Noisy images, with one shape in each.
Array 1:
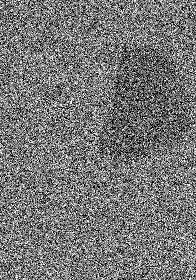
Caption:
dark cloud
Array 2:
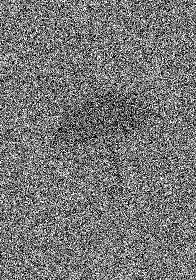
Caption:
dark umbrella
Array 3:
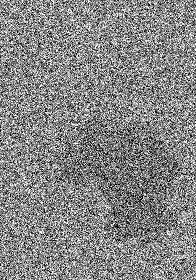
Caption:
dark car
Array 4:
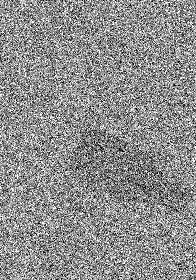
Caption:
dark bottle
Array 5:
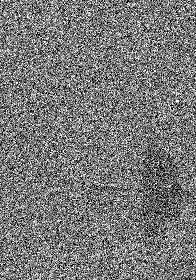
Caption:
dark umbrella
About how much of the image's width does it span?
half
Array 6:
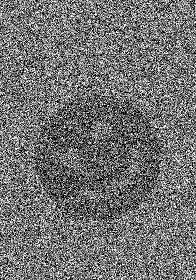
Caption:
dark smiling face
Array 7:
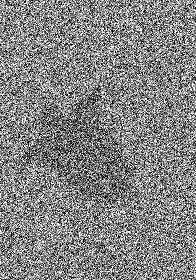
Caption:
dark bell
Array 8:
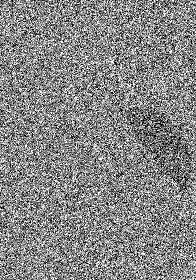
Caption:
dark umbrella, middle right
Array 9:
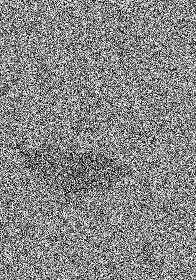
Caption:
dark umbrella
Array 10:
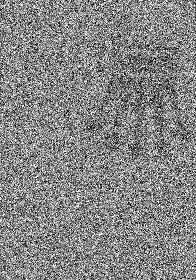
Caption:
dark chess queen
